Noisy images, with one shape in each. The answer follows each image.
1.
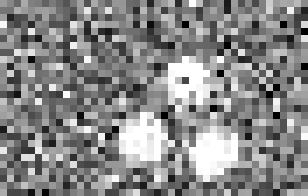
three dots
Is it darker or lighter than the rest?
lighter
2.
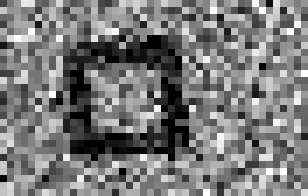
square frame
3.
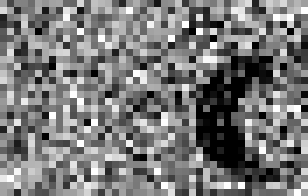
crescent
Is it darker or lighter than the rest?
darker
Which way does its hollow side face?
right
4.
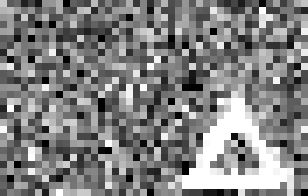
triangle frame
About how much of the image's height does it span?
half
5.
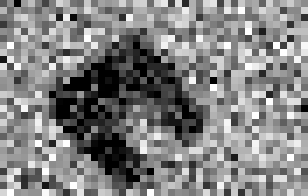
square with a notch
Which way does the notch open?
down and right
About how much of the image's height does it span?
nearly all
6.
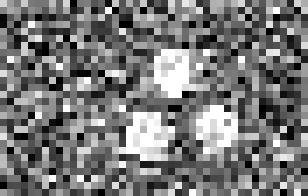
three dots
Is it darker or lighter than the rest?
lighter
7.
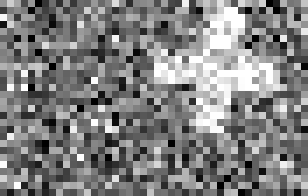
cross
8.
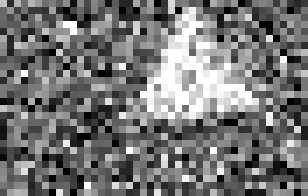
triangle
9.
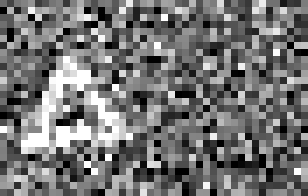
triangle frame
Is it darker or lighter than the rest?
lighter
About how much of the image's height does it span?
half
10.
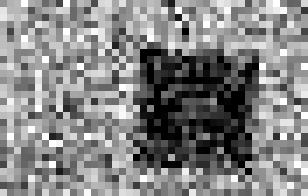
square
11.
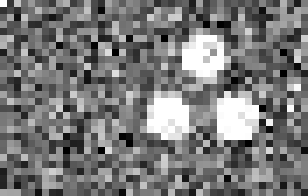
three dots
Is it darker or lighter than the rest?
lighter
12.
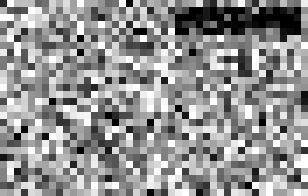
bar
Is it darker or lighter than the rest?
darker
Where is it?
top right
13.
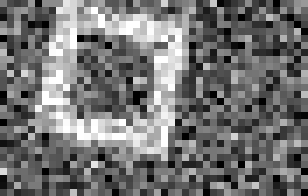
square frame
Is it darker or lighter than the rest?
lighter
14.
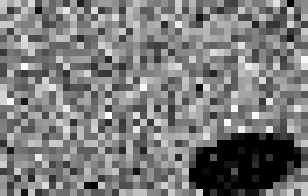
ellipse
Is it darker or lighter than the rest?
darker
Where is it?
bottom right
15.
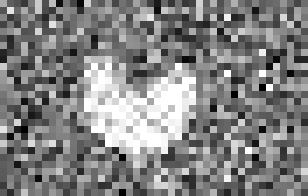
disc with a wedge cut out
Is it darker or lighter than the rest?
lighter
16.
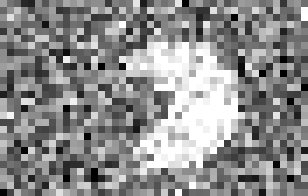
disc with a wedge cut out
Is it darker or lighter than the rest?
lighter
